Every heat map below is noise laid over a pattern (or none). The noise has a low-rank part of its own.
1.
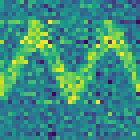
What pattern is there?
a wavy band
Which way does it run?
left to right
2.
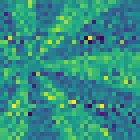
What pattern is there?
spokes from one point
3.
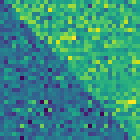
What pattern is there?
a sharp edge
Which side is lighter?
top right
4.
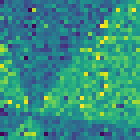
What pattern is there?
spokes from one point
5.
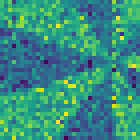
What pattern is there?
spokes from one point
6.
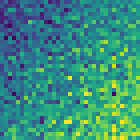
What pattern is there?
a smooth slope
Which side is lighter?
bottom right
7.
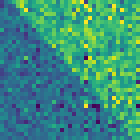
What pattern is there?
a sharp edge
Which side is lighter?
top right
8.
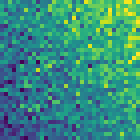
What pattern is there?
a smooth slope
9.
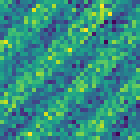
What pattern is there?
diagonal stripes
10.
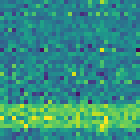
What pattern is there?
one horizontal stripe
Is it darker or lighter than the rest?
lighter
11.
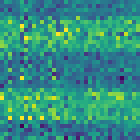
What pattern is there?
horizontal stripes
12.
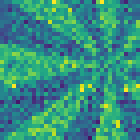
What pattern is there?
spokes from one point
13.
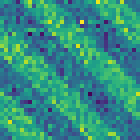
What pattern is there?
diagonal stripes
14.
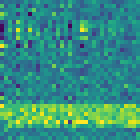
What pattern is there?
one horizontal stripe
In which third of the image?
bottom
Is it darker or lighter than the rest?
lighter
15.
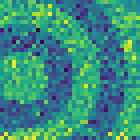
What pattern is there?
rings round one point
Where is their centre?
middle left
